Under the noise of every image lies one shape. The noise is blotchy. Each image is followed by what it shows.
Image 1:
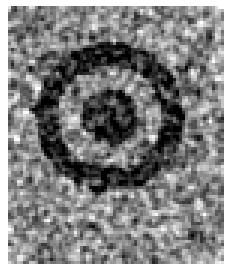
dark bullseye
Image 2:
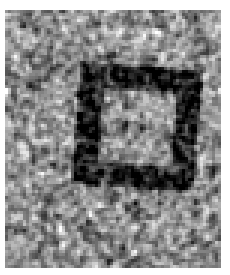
dark square frame
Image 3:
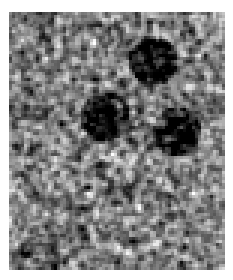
dark three dots
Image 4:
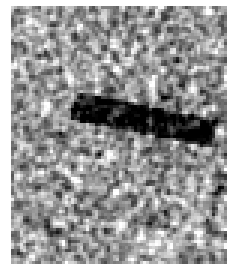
dark bar
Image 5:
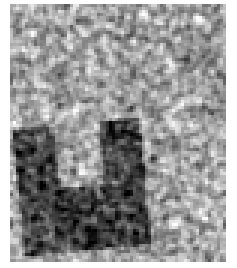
dark square with a notch
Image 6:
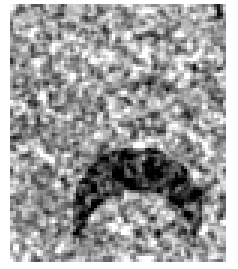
dark crescent
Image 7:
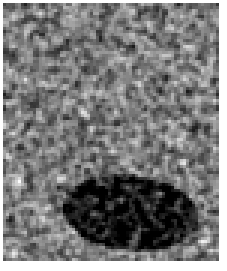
dark ellipse
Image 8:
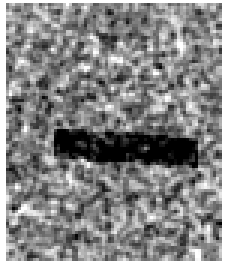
dark bar
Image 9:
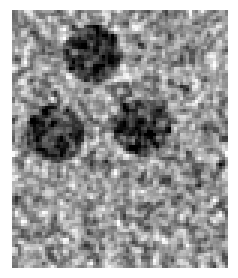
dark three dots
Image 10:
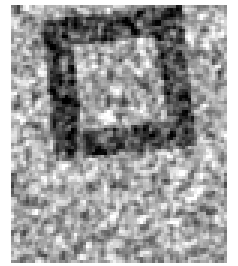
dark square frame
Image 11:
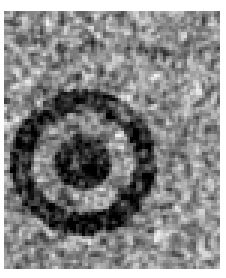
dark bullseye
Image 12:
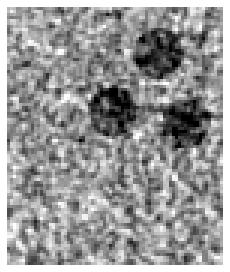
dark three dots
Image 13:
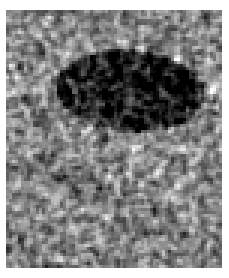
dark ellipse
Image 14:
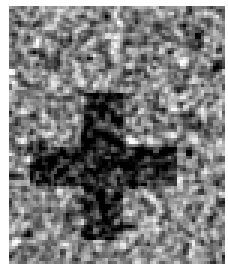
dark cross
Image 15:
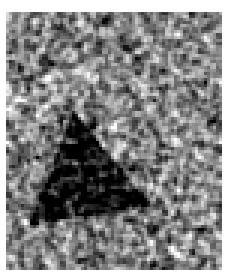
dark triangle
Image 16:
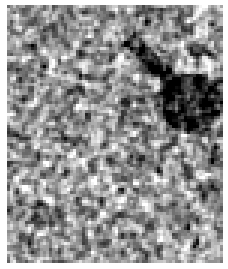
dark lollipop
